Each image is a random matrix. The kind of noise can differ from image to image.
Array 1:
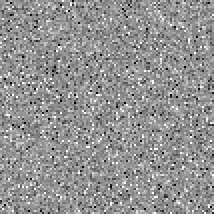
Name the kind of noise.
heavy tails
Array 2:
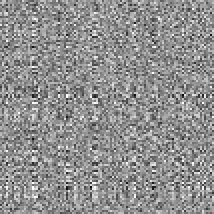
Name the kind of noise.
low rank plus noise
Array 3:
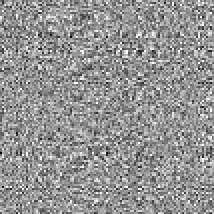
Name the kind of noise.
low rank plus noise
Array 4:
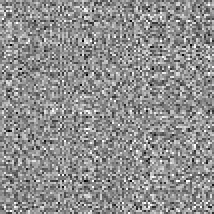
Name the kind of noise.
low rank plus noise
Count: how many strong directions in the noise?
three or four
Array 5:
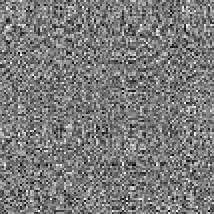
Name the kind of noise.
low rank plus noise
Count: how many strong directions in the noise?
three or four
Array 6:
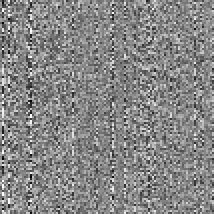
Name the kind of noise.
columns of uneven size
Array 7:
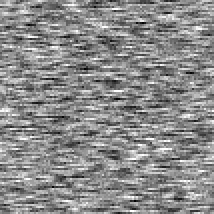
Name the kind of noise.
streaked along the rows
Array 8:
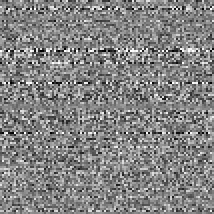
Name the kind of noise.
rows of uneven size
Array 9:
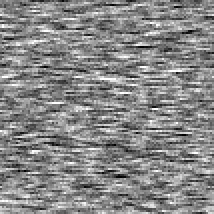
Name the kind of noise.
streaked along the rows
